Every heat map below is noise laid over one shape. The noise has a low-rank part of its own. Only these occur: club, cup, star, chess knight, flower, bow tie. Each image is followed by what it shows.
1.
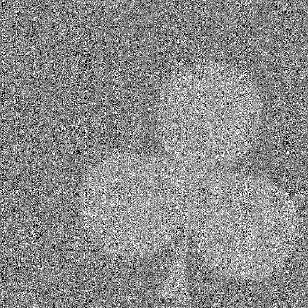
club
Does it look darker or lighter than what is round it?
lighter
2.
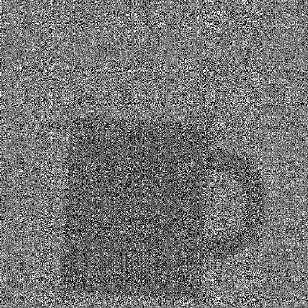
cup
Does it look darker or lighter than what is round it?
darker
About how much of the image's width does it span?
two thirds
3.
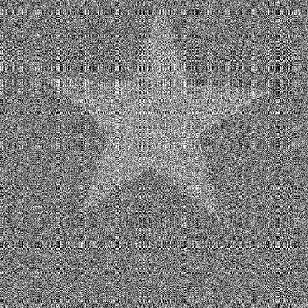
star
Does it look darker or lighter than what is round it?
lighter
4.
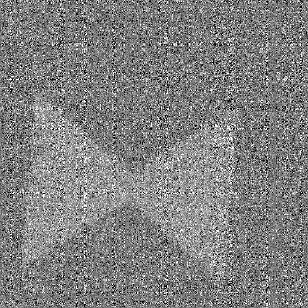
bow tie
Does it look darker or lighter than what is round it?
lighter
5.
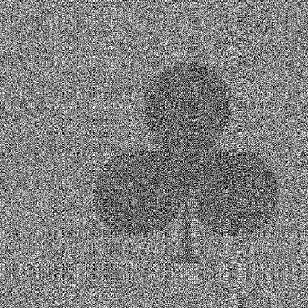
club
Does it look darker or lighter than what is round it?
darker
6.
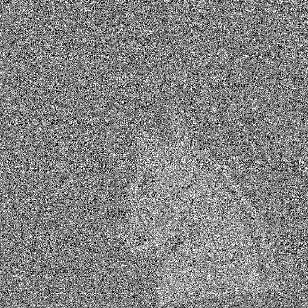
chess knight
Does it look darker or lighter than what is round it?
lighter
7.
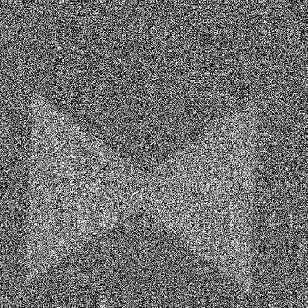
bow tie
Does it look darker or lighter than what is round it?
lighter
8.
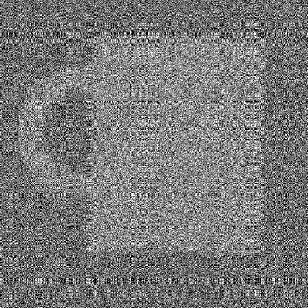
cup
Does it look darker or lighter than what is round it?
lighter
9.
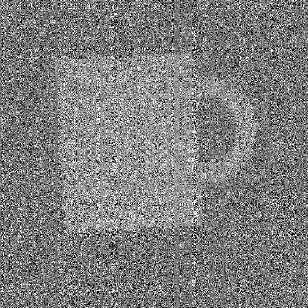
cup
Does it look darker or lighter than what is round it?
lighter
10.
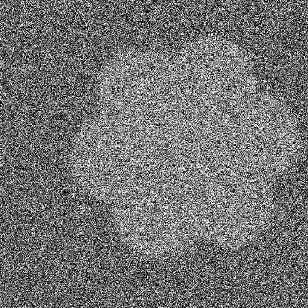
flower
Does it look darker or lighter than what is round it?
lighter
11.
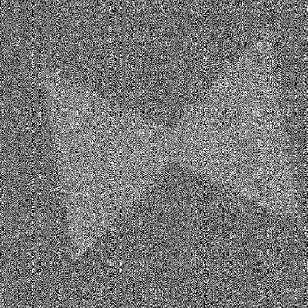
bow tie
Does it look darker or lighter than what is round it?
lighter
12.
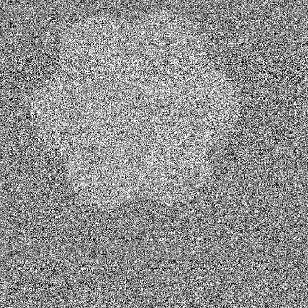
flower
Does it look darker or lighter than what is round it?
lighter
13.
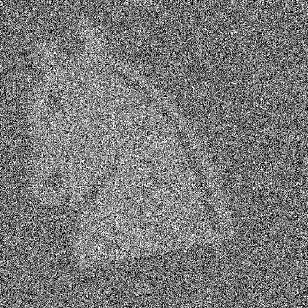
chess knight
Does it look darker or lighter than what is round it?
lighter
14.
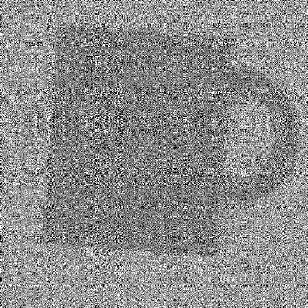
cup
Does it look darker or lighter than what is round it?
darker
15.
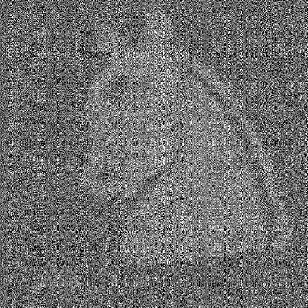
chess knight
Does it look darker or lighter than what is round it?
lighter
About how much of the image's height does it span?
nearly all
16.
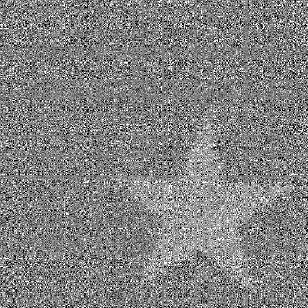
star
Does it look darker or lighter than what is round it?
lighter
